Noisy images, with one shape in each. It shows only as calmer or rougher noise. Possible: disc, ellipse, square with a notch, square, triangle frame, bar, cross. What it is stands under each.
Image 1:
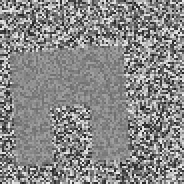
square with a notch
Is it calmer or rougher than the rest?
calmer
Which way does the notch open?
down
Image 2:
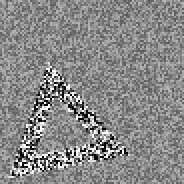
triangle frame
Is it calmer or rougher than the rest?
rougher
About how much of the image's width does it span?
two thirds
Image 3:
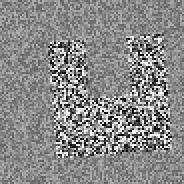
square with a notch
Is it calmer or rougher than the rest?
rougher
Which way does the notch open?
up
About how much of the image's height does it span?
two thirds
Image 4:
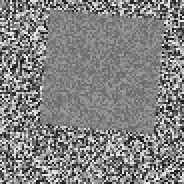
square
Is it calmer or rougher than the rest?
calmer
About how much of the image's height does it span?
two thirds
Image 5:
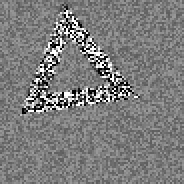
triangle frame
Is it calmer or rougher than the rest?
rougher
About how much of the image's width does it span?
two thirds
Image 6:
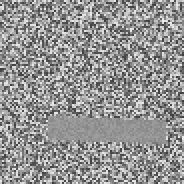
bar
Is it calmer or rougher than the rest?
calmer
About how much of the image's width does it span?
two thirds
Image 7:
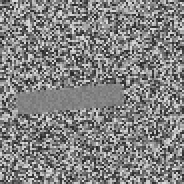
bar
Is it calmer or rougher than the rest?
calmer
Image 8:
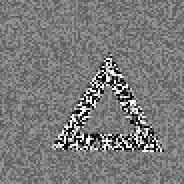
triangle frame
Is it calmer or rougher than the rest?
rougher
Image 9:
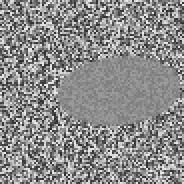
ellipse
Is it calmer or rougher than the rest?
calmer
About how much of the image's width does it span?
two thirds
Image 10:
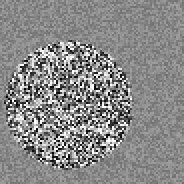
disc
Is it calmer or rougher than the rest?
rougher
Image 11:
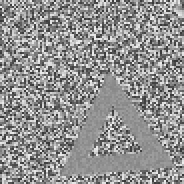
triangle frame
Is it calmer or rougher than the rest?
calmer
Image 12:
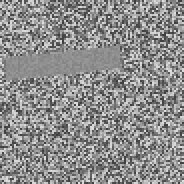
bar
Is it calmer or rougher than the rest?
calmer
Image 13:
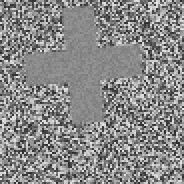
cross
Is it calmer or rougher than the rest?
calmer
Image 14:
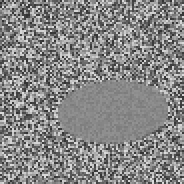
ellipse
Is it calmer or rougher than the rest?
calmer
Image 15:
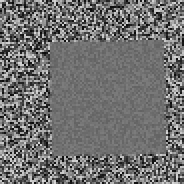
square
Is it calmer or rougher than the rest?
calmer
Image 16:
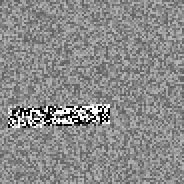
bar
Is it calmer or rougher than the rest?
rougher
